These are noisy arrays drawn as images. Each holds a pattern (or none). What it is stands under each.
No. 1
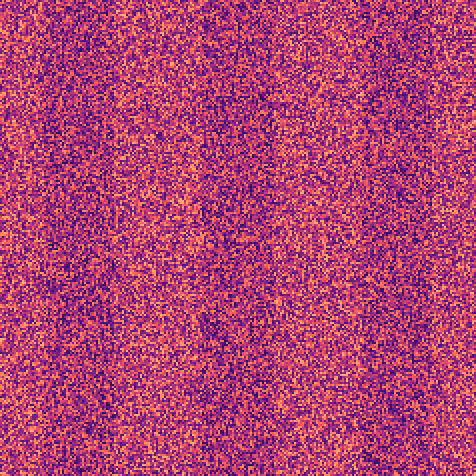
vertical stripes
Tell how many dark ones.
3
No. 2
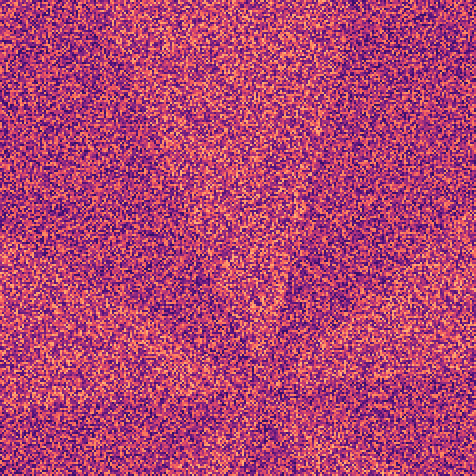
spokes from one point
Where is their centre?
bottom middle
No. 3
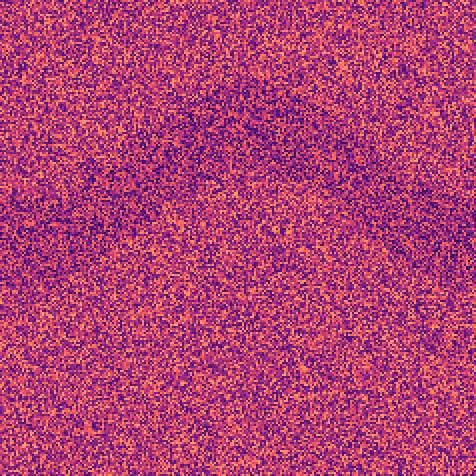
a wavy band
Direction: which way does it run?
left to right
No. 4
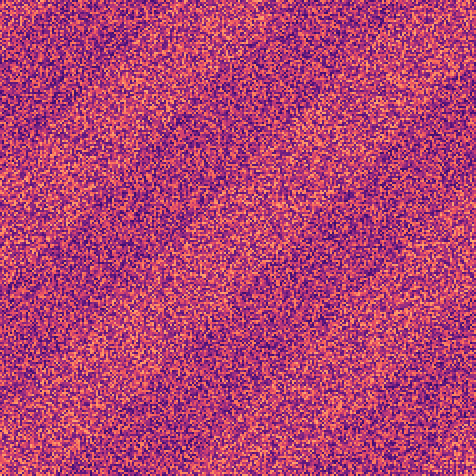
diagonal stripes
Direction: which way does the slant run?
bottom left to top right
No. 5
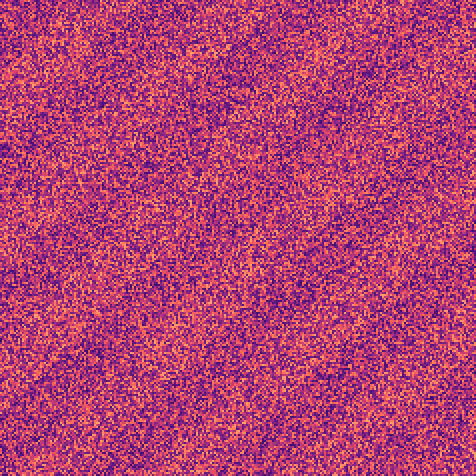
diagonal stripes
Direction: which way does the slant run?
bottom left to top right
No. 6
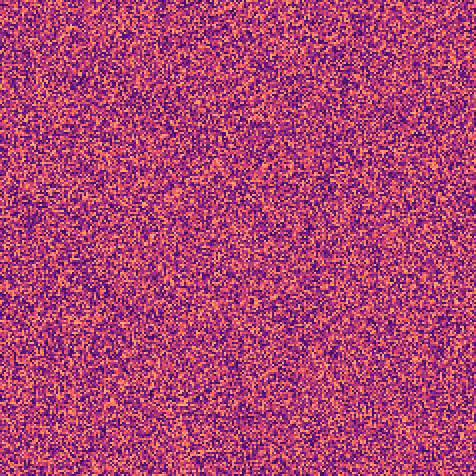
only noise
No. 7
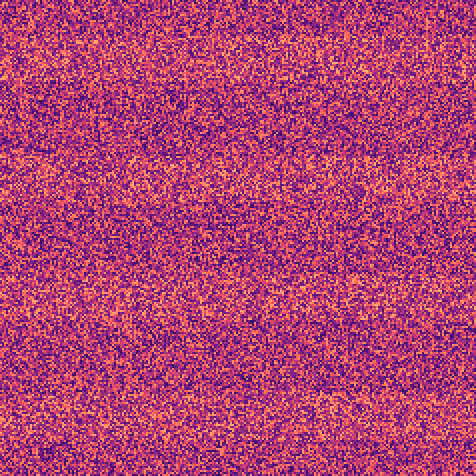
horizontal stripes
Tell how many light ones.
4
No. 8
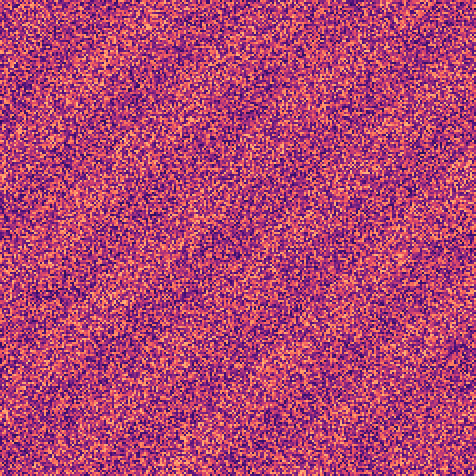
diagonal stripes
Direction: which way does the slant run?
bottom left to top right
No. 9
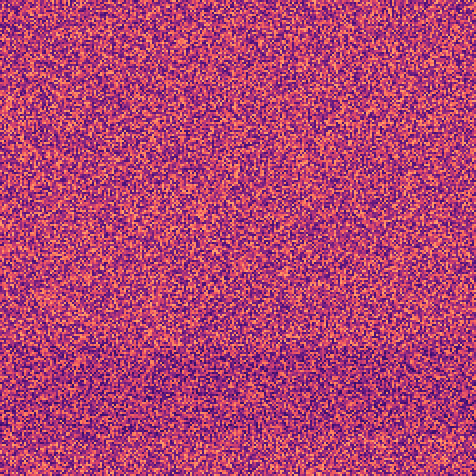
one horizontal stripe
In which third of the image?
bottom
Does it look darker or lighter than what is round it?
darker
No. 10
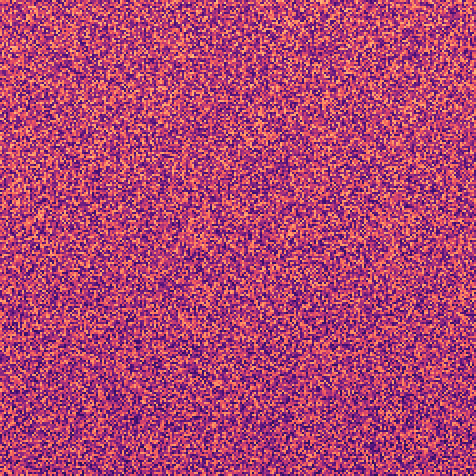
a smooth slope
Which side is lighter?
top
